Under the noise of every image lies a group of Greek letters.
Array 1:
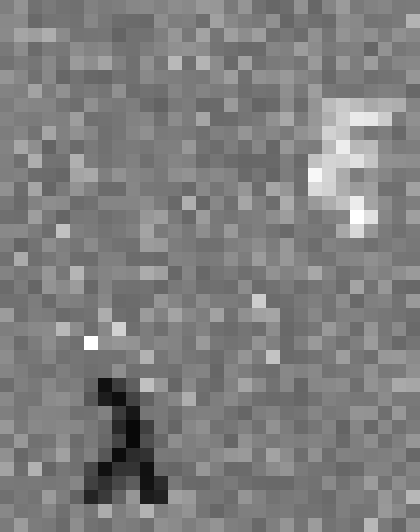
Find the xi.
top right
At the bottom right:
nothing
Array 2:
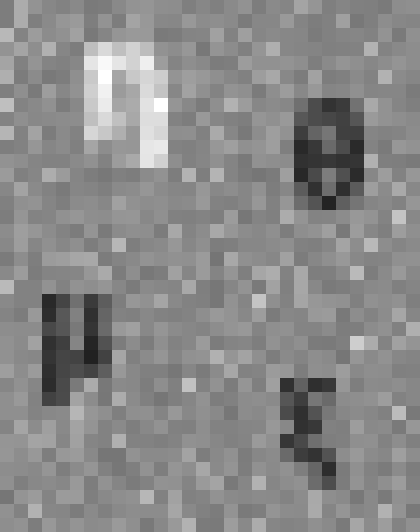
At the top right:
theta
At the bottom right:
xi
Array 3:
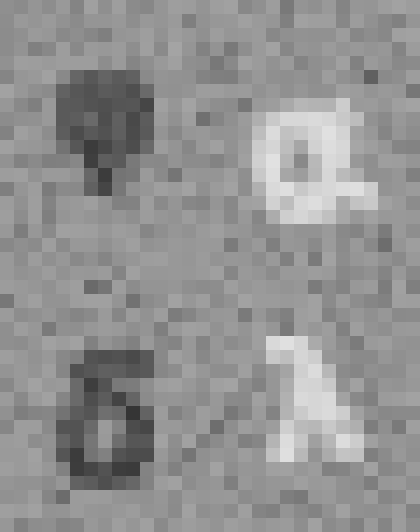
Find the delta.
bottom left
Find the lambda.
bottom right
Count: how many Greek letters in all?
4
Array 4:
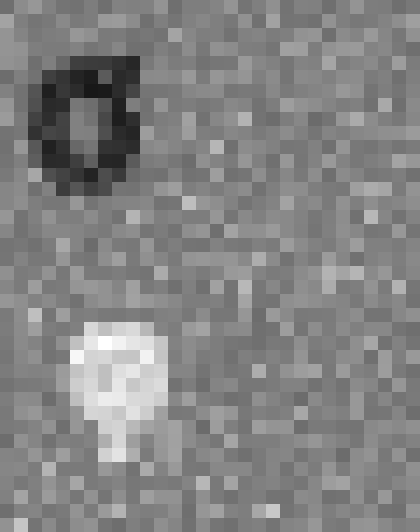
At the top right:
nothing
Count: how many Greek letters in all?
2
